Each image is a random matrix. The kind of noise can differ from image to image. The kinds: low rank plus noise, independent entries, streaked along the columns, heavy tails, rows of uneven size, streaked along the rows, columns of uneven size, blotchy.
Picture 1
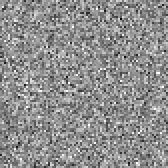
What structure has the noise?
low rank plus noise
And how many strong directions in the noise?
one
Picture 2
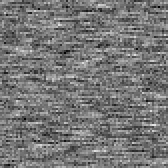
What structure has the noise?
streaked along the rows
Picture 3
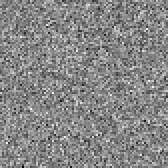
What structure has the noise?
independent entries
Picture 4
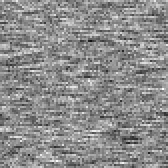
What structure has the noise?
streaked along the rows
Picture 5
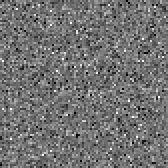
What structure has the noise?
heavy tails
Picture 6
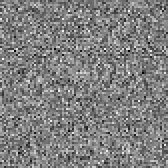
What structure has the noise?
low rank plus noise
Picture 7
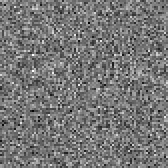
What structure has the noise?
low rank plus noise
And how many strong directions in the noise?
three or four
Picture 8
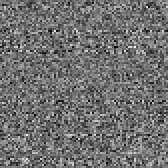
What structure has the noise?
rows of uneven size
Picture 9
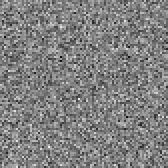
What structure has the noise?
low rank plus noise
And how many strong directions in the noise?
two
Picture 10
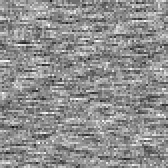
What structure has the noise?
streaked along the rows
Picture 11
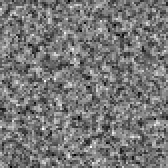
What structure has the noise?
blotchy
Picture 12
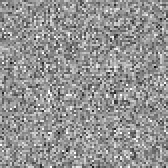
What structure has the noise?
low rank plus noise
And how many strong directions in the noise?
three or four
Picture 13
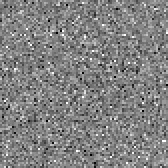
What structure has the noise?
heavy tails
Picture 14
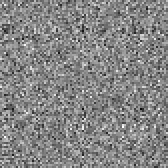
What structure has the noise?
low rank plus noise
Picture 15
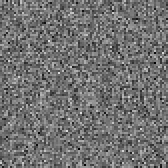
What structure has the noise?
low rank plus noise
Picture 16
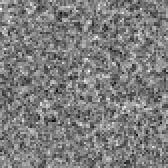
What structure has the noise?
blotchy
